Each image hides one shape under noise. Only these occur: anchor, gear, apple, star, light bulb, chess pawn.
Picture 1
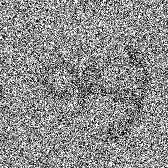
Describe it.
dark anchor
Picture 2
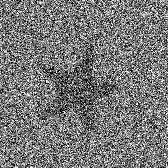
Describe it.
dark star
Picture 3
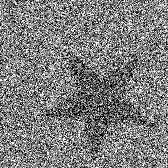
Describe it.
dark star
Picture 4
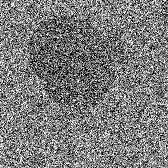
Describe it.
dark apple
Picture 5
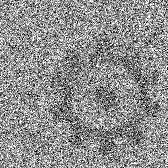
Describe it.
dark gear
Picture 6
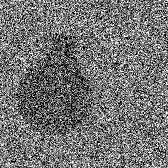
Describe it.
dark light bulb
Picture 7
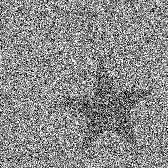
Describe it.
dark star
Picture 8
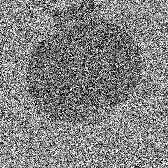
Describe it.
dark apple
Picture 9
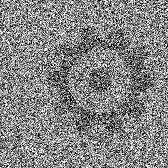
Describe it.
dark gear
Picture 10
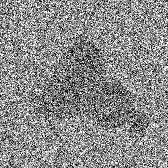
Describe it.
dark chess pawn
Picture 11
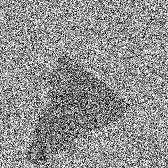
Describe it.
dark chess pawn
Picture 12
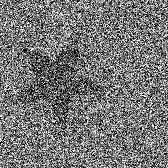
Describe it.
dark star
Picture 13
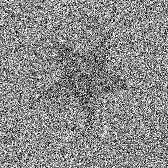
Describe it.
dark star
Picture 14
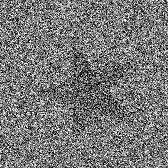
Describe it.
dark star
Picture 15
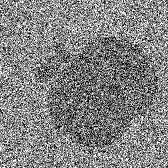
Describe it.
dark apple
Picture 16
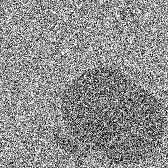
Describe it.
dark apple
